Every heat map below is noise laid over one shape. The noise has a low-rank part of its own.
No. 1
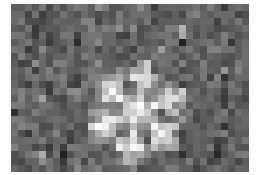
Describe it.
light snowflake
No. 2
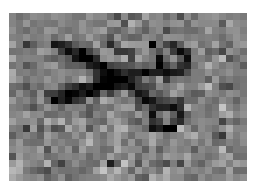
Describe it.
dark pair of scissors
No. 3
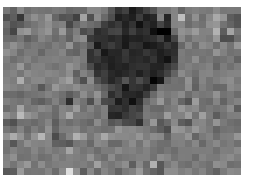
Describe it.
dark light bulb
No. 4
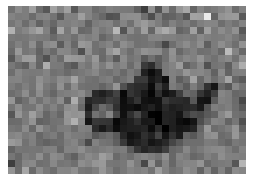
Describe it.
dark teapot
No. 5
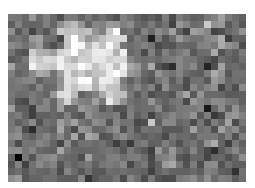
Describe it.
light turtle
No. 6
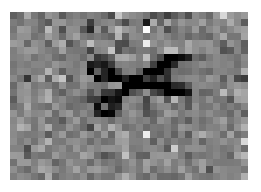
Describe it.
dark pair of scissors, centre
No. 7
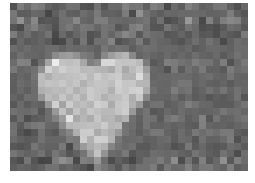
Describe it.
light heart
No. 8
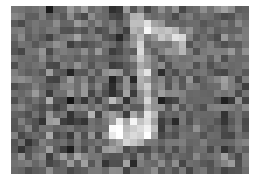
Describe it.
light musical note
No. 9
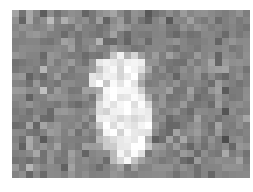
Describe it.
light footprint
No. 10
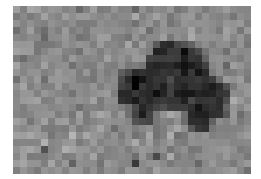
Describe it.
dark car
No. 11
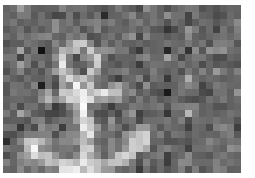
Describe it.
light anchor
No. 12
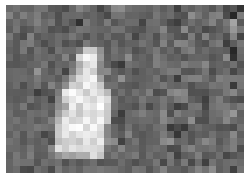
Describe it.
light bottle
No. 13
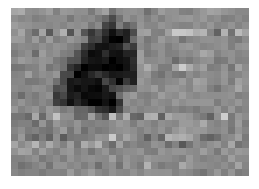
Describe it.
dark chess knight
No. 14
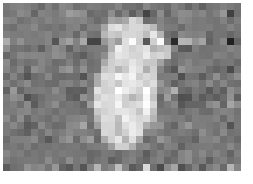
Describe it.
light footprint
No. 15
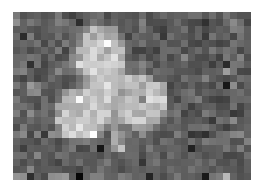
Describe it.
light club
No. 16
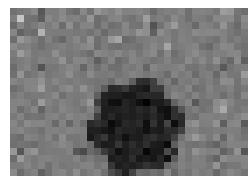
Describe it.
dark flower
